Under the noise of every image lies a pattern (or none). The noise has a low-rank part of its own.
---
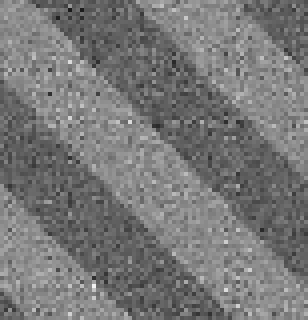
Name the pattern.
diagonal stripes
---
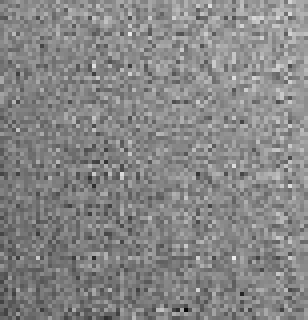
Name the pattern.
a smooth slope
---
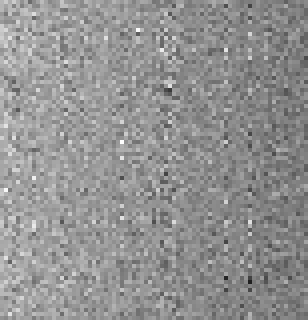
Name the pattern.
a smooth slope
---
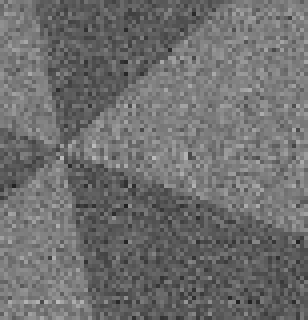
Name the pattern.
spokes from one point
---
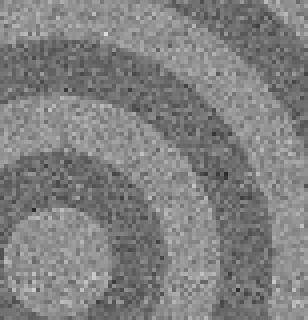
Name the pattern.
rings round one point
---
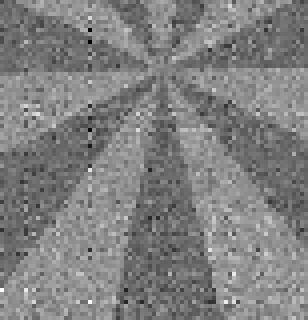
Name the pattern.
spokes from one point
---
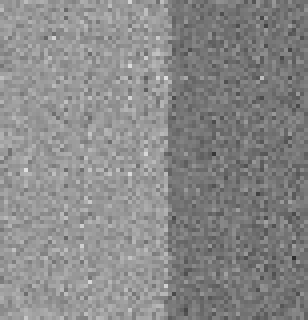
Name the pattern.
a sharp edge
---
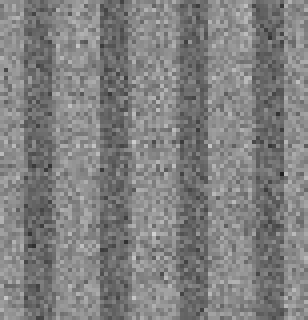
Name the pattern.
vertical stripes
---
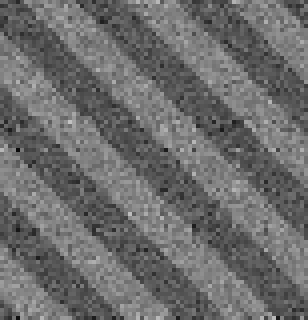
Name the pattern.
diagonal stripes
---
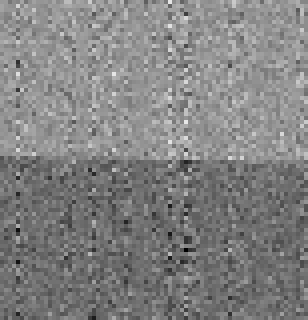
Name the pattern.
a sharp edge
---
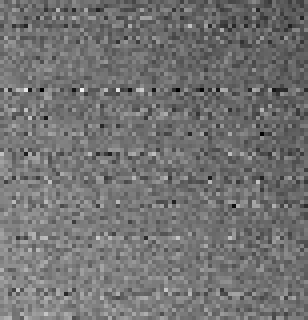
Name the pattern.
a smooth slope
